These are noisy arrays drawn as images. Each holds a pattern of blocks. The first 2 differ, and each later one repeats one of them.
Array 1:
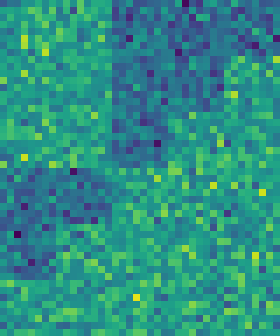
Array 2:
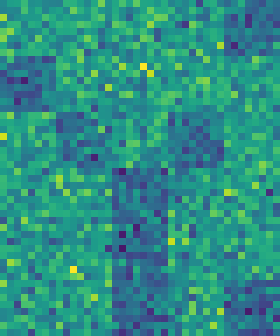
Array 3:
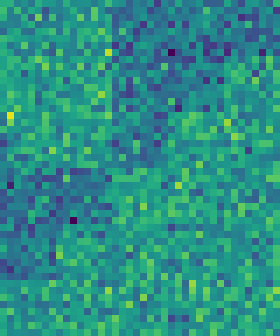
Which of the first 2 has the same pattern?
1
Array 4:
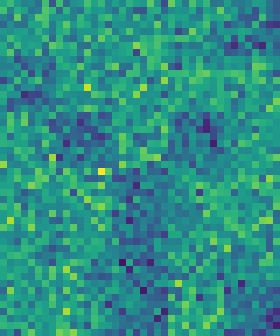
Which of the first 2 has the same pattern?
2
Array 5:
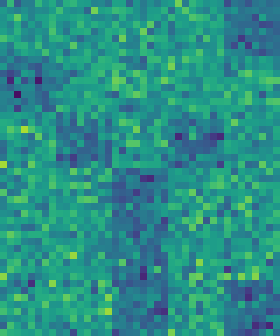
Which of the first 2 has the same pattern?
2
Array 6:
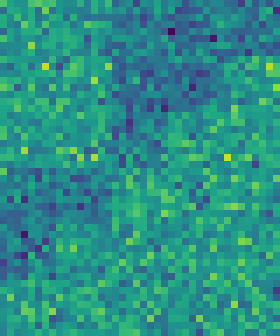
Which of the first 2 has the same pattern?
1
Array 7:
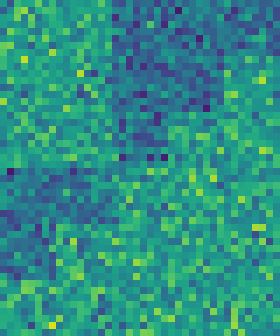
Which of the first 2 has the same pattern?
1
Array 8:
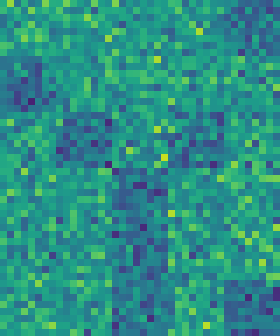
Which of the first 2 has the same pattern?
2
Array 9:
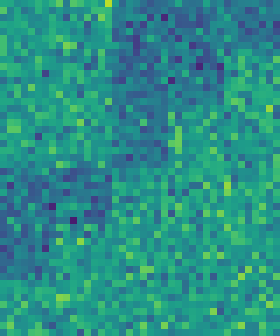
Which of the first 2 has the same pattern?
1
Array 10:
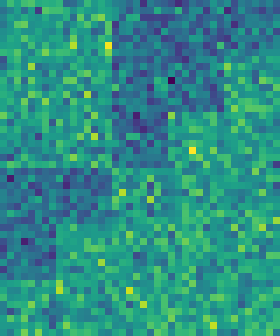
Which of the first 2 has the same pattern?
1
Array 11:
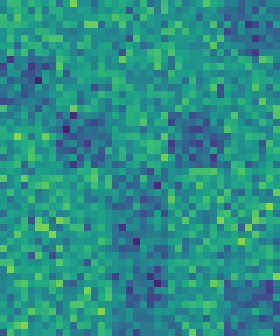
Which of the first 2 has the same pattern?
2
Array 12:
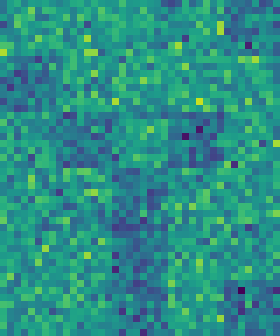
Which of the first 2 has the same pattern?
2
